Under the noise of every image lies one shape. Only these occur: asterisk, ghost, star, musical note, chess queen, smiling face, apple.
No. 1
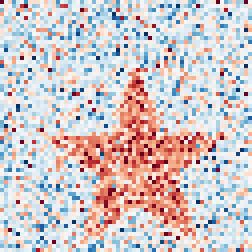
star
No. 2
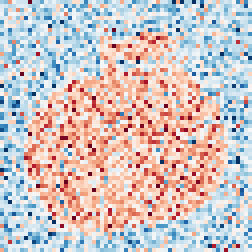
apple
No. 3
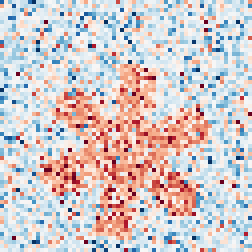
asterisk
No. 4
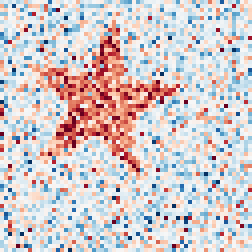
star
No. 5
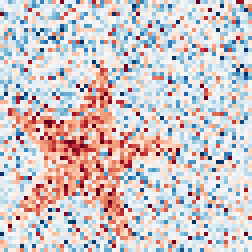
star
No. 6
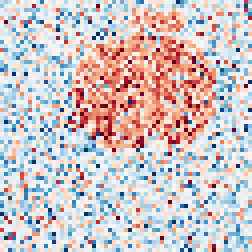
apple
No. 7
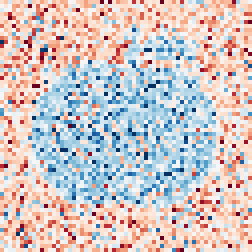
apple
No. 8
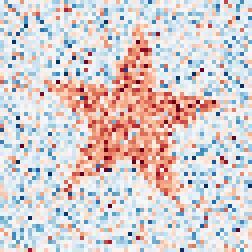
star
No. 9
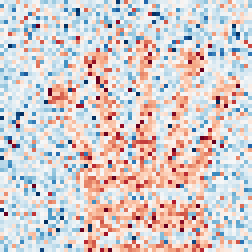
chess queen
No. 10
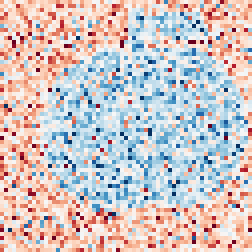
apple
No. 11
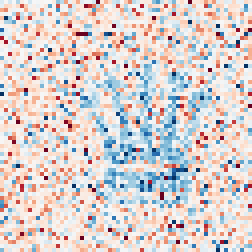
chess queen
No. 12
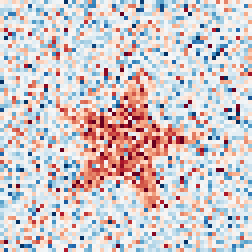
star
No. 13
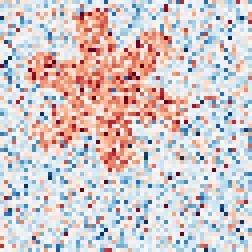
asterisk
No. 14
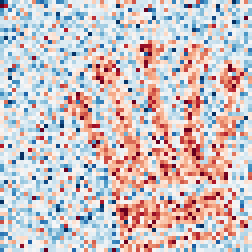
chess queen
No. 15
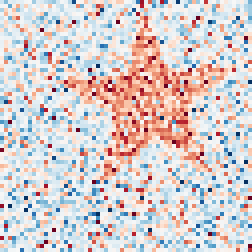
star
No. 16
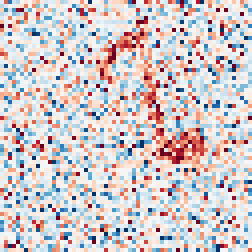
musical note
